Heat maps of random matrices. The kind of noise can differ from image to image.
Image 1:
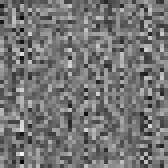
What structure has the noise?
columns of uneven size
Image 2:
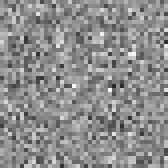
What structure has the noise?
low rank plus noise
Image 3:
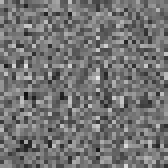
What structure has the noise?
low rank plus noise
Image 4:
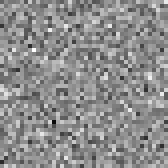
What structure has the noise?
independent entries
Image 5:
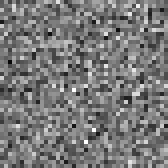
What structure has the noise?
independent entries
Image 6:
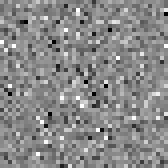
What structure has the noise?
heavy tails
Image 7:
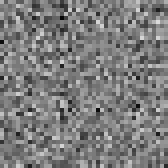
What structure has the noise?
low rank plus noise
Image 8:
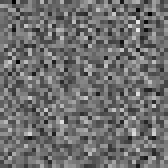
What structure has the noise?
low rank plus noise
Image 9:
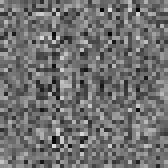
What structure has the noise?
low rank plus noise
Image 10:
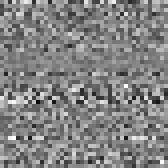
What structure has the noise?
rows of uneven size
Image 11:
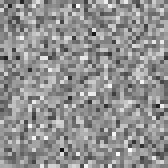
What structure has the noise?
independent entries
